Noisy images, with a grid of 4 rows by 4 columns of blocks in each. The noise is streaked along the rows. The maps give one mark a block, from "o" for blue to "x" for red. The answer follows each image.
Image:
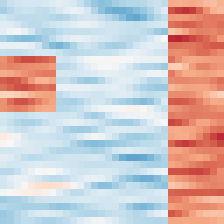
o o o x
x o o x
o o o x
o o o x
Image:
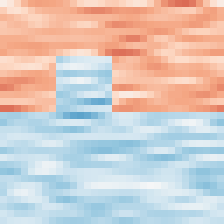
x x x x
x o x x
o o o o
o o o o
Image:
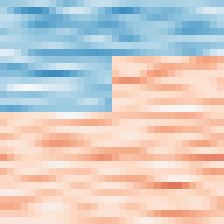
o o o o
o o x x
x x x x
x x x x
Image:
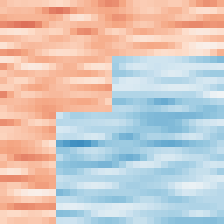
x x x x
x x o o
x o o o
x o o o
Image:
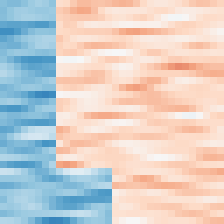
o x x x
o x x x
o x x x
o o x x
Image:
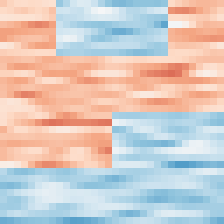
x o o x
x x x x
x x o o
o o o o
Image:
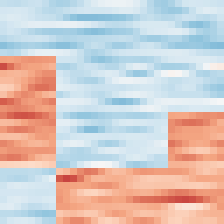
o o o o
x o o o
x o o x
o x x x
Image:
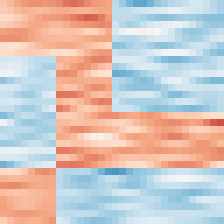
x x o o
o x o o
o x x x
x o o o
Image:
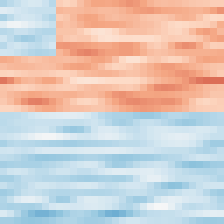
o x x x
x x x x
o o o o
o o o o
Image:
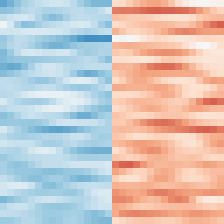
o o x x
o o x x
o o x x
o o x x
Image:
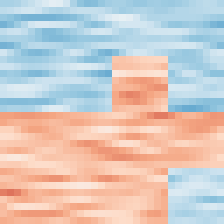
o o o o
o o x o
x x x x
x x x o
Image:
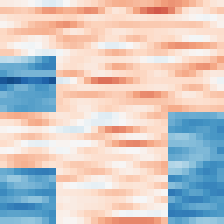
x x x x
o x x x
x x x o
o x x o
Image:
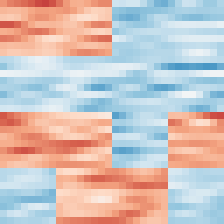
x x o o
o o o o
x x o x
o x x o
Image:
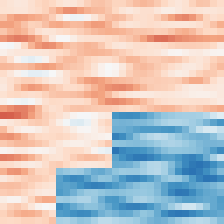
x x x x
x x x x
x x o o
x o o o
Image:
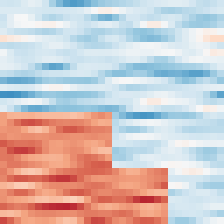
o o o o
o o o o
x x o o
x x x o
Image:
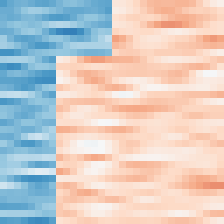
o o x x
o x x x
o x x x
o x x x
